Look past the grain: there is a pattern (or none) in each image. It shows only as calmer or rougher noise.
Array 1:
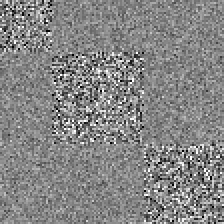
blocks along the diagonal
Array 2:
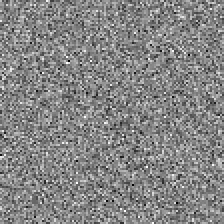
only noise
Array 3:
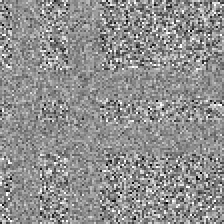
bands of rows crossing bands of columns
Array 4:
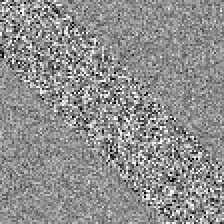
a diagonal band
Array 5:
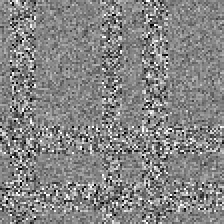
bands of rows crossing bands of columns
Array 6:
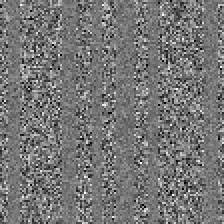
bands of columns
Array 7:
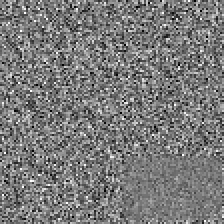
one block
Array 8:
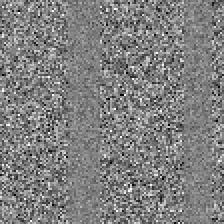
bands of columns
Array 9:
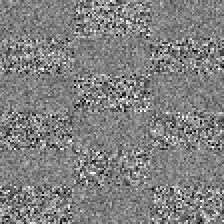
a checkerboard
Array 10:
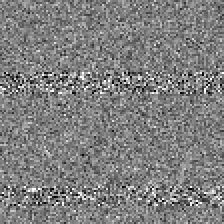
bands of rows
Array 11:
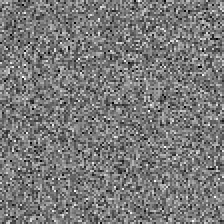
only noise
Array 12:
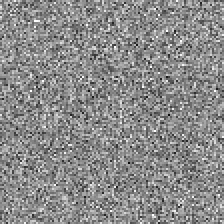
only noise
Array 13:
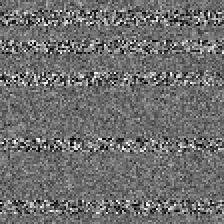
bands of rows
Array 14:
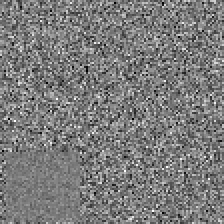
one block
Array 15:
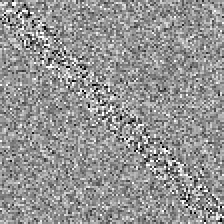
a diagonal band
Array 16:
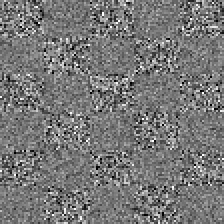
a checkerboard
